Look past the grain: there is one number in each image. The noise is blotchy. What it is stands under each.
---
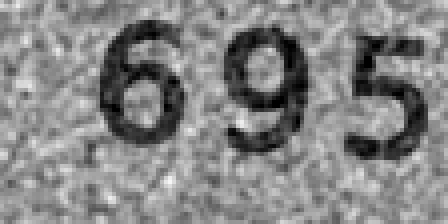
695
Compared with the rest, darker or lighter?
darker
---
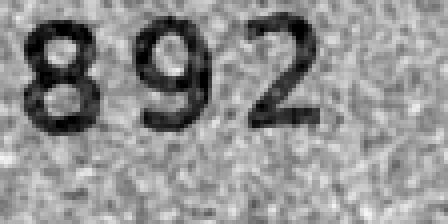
892
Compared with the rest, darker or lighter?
darker
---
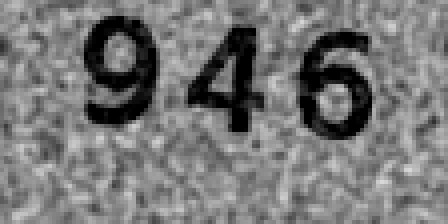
946
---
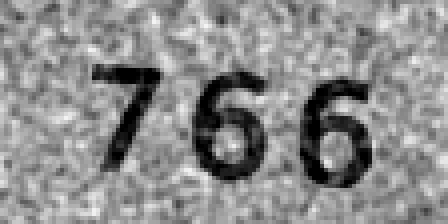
766
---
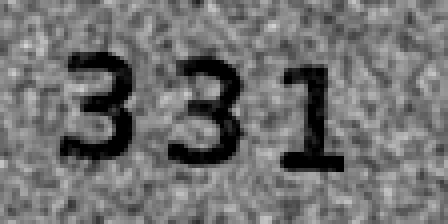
331
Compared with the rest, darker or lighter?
darker
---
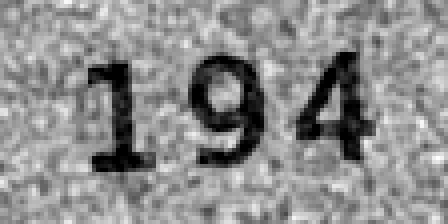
194
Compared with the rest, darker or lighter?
darker
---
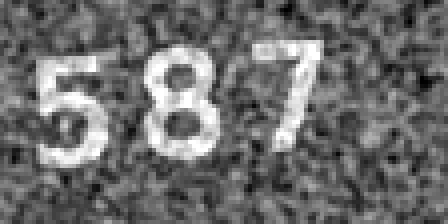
587
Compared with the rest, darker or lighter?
lighter
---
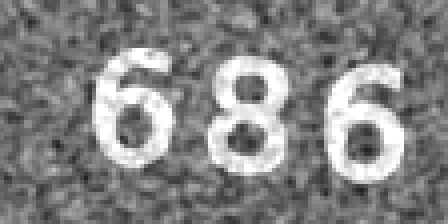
686
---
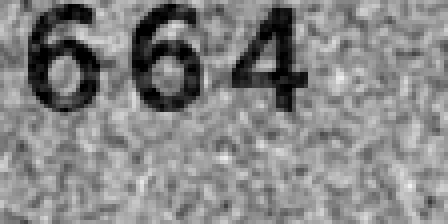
664
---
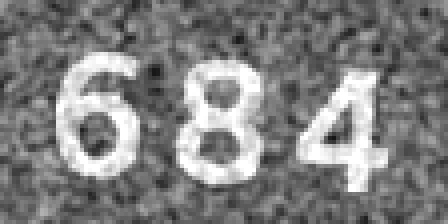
684
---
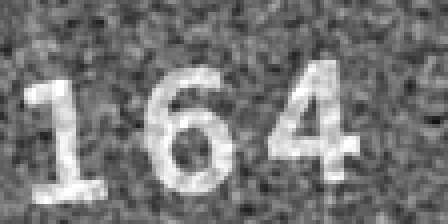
164
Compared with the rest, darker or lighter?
lighter
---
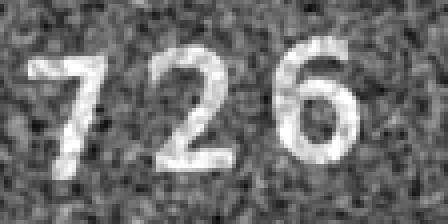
726
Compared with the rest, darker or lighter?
lighter
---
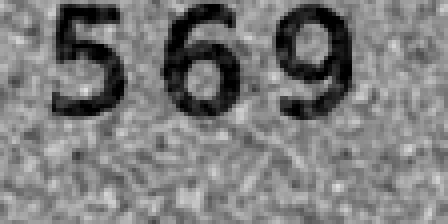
569
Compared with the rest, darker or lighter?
darker
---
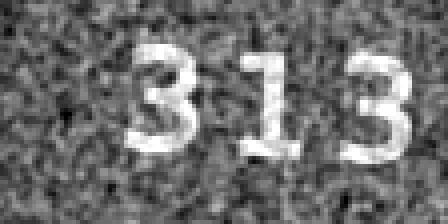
313
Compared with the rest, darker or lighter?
lighter
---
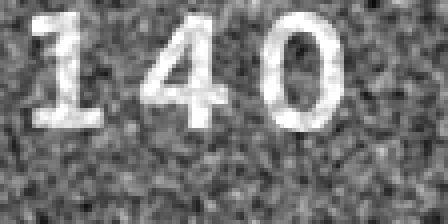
140
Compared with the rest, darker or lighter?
lighter
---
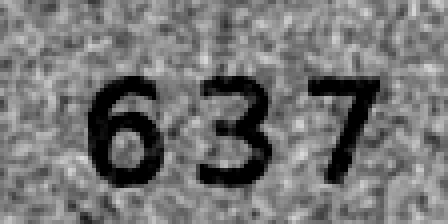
637
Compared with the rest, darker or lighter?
darker
